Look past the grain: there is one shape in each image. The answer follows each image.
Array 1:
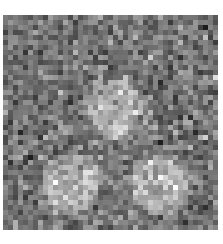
three dots
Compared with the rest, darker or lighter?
lighter
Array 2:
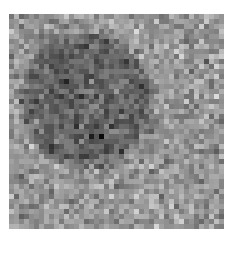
disc
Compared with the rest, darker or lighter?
darker
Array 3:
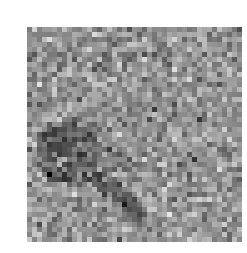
lollipop
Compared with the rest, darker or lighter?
darker
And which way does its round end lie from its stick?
up and left
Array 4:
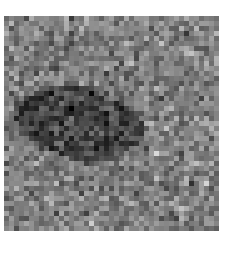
ellipse
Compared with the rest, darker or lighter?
darker
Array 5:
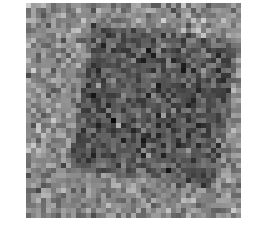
square
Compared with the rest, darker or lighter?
darker
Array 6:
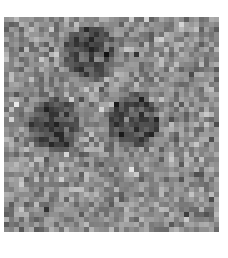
three dots
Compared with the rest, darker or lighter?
darker
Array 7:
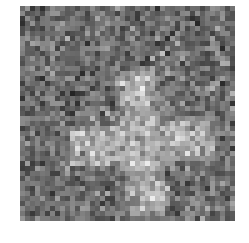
cross
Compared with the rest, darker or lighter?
lighter
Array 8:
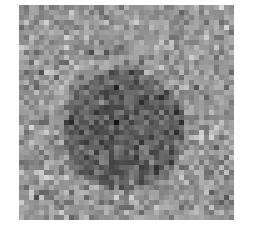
disc
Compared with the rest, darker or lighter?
darker
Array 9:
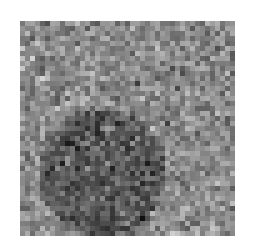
disc
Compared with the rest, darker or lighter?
darker
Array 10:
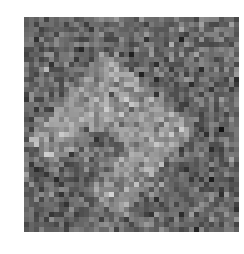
square with a notch
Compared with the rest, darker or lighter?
lighter
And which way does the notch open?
down and left
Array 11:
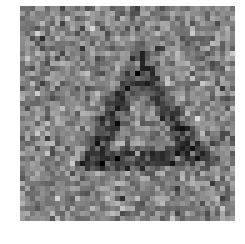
triangle frame
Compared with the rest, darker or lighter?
darker
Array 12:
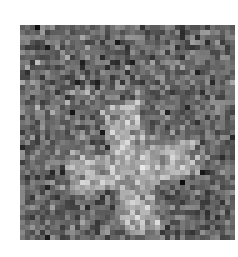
cross
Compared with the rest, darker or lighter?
lighter
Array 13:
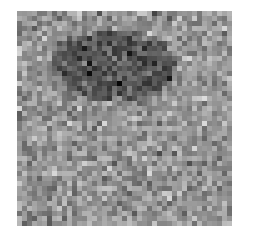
ellipse
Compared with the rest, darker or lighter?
darker
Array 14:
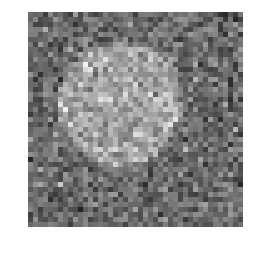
disc
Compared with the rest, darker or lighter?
lighter
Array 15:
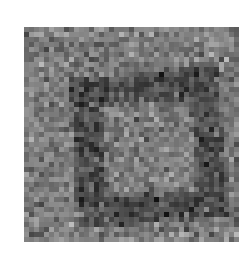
square frame
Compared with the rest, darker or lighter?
darker
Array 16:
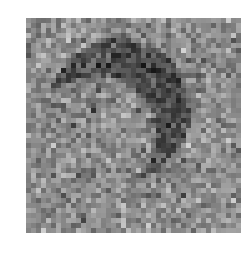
crescent
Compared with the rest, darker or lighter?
darker
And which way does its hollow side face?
down and left
